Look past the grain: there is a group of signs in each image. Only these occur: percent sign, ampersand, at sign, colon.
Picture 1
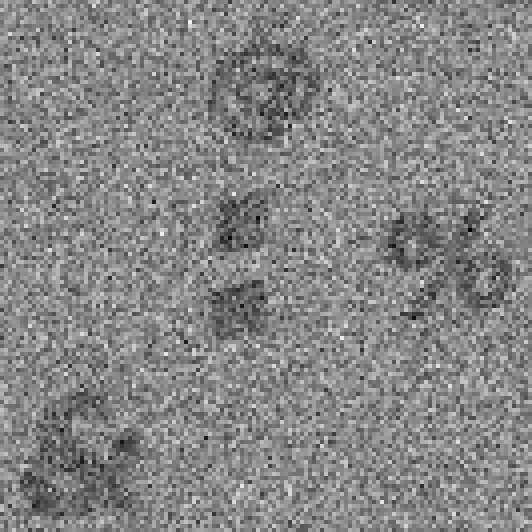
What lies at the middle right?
percent sign
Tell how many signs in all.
4
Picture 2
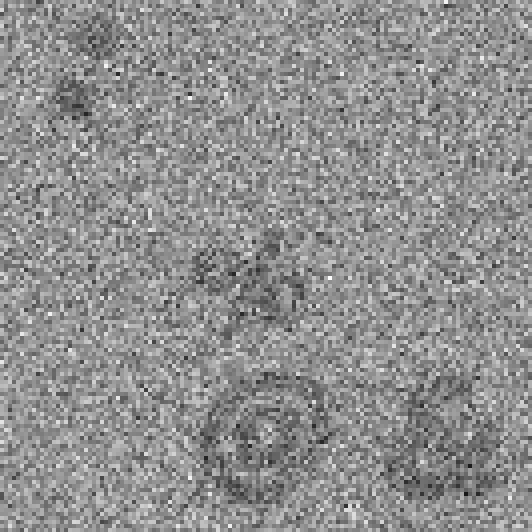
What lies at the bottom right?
ampersand
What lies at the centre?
percent sign
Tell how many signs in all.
4
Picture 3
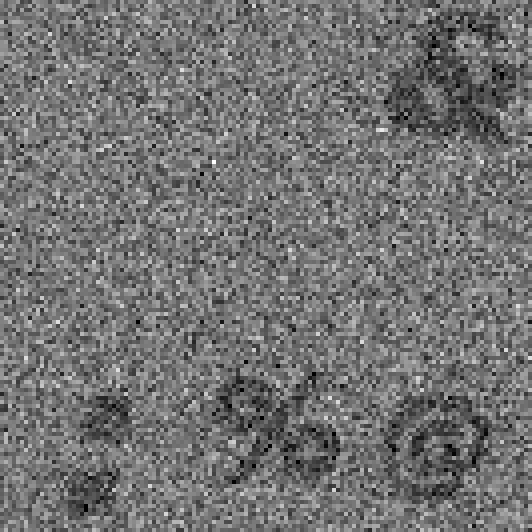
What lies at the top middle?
nothing
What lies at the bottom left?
colon
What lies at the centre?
nothing
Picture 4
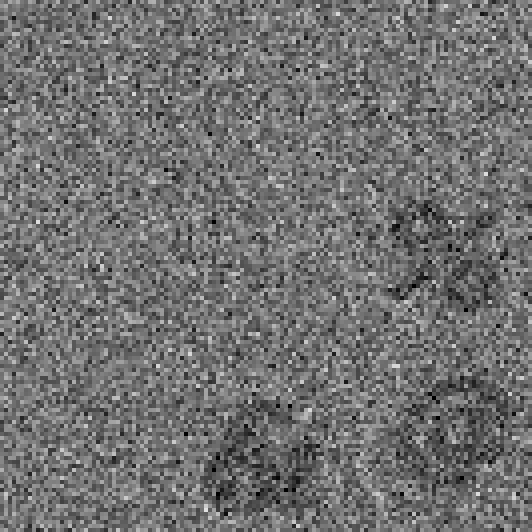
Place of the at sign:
bottom right
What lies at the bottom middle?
ampersand
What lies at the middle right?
percent sign
